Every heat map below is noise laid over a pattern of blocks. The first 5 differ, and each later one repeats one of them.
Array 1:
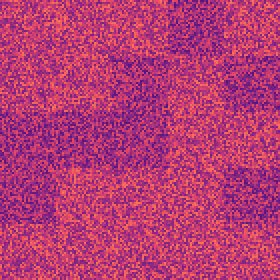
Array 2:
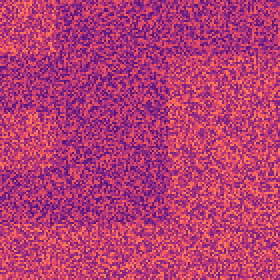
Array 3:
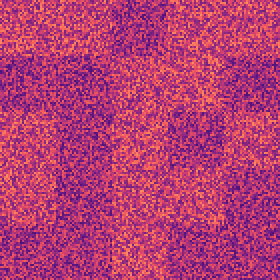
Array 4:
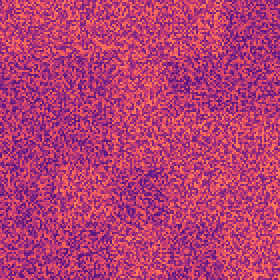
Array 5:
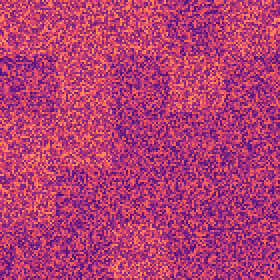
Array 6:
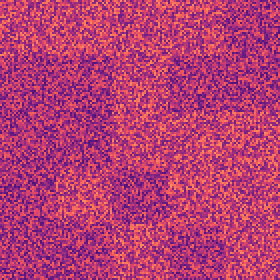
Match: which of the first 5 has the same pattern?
4
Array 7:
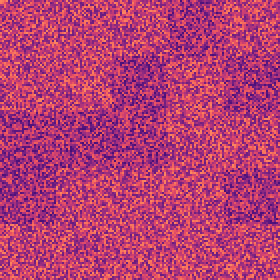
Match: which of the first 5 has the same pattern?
1
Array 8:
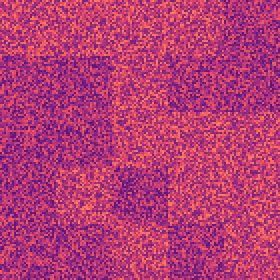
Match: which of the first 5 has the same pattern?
4
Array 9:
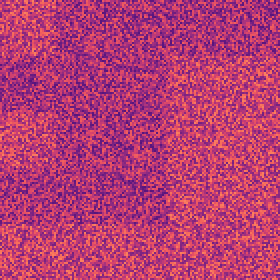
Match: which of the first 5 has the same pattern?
2
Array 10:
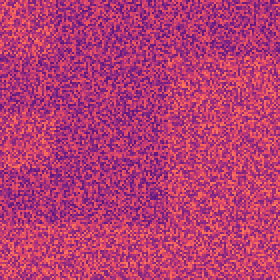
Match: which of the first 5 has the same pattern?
2
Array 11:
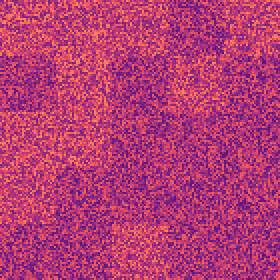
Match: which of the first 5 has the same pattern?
5
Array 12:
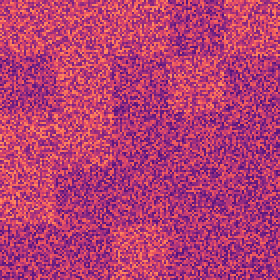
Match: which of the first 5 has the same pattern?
5
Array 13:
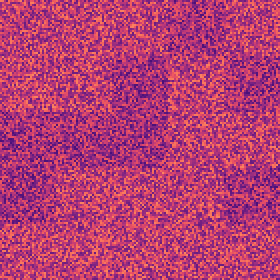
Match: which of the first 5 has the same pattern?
1
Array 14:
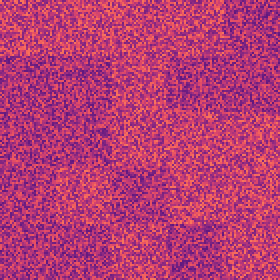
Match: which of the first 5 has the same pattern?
4
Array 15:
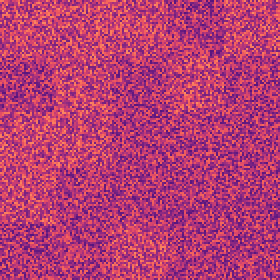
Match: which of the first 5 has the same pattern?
5
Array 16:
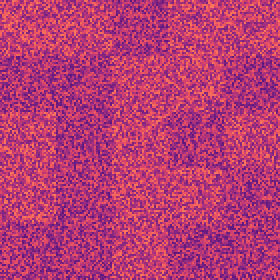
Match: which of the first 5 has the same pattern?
3
